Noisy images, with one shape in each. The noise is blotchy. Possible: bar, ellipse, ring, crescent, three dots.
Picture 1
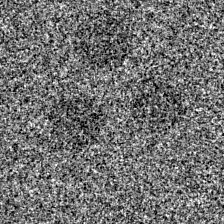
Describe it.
dark three dots
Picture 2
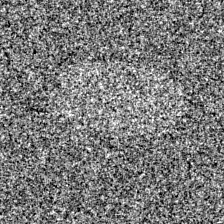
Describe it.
light ellipse
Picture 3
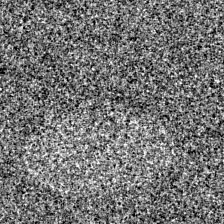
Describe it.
light ellipse
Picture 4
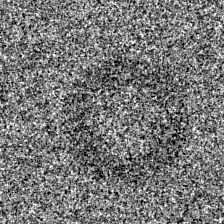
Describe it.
dark ring
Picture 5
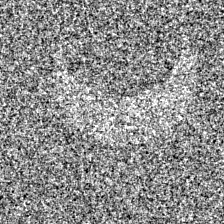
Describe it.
light crescent
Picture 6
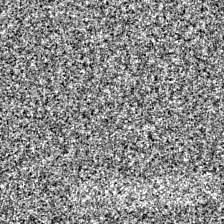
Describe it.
light bar
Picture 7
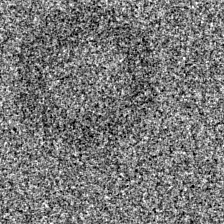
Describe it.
dark ring
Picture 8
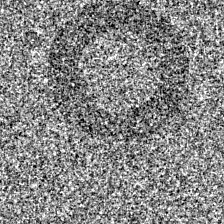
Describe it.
dark ring
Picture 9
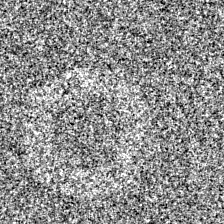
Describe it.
light ring
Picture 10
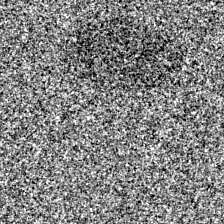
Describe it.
dark ellipse
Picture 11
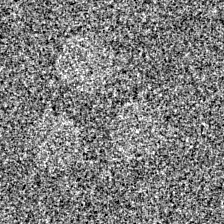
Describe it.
light three dots
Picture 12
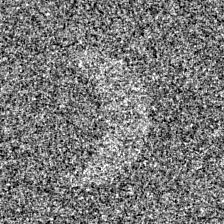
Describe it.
light crescent
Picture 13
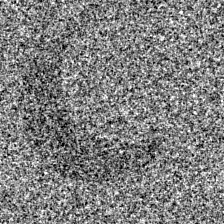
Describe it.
dark crescent
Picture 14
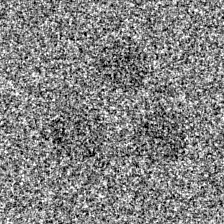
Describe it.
dark three dots
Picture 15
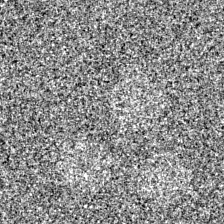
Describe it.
light three dots
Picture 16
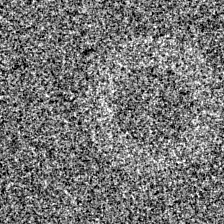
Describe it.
light ring
